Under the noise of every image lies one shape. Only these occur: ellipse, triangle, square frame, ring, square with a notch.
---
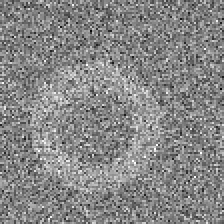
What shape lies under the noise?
ring
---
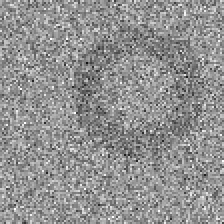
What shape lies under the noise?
ring
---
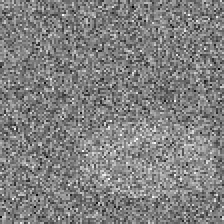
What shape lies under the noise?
ellipse
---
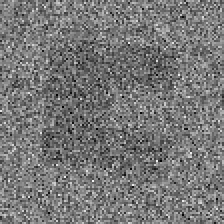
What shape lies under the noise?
square with a notch
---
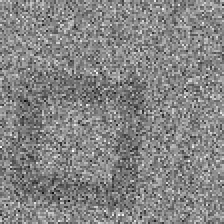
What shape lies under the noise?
square frame
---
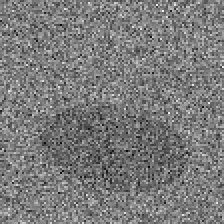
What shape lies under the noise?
ellipse
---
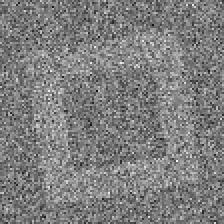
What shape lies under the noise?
square frame
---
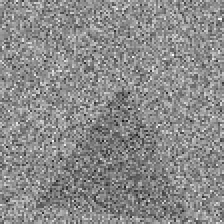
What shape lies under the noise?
triangle
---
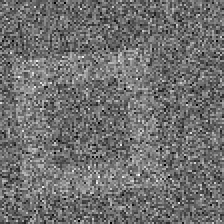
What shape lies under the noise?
square frame
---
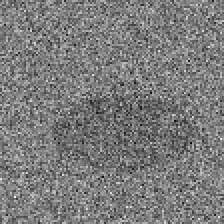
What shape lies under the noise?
ellipse
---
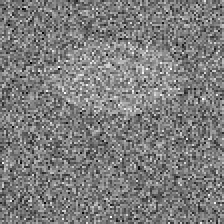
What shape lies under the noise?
ellipse
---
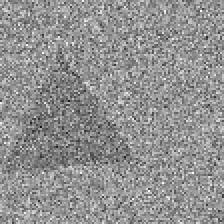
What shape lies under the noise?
triangle
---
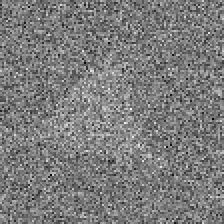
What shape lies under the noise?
triangle
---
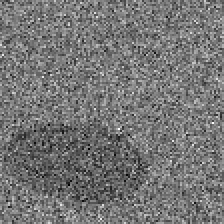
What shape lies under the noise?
ellipse
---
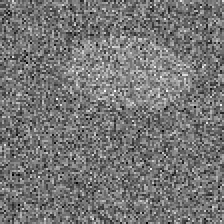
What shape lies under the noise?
ellipse
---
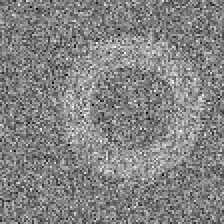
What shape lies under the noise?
ring
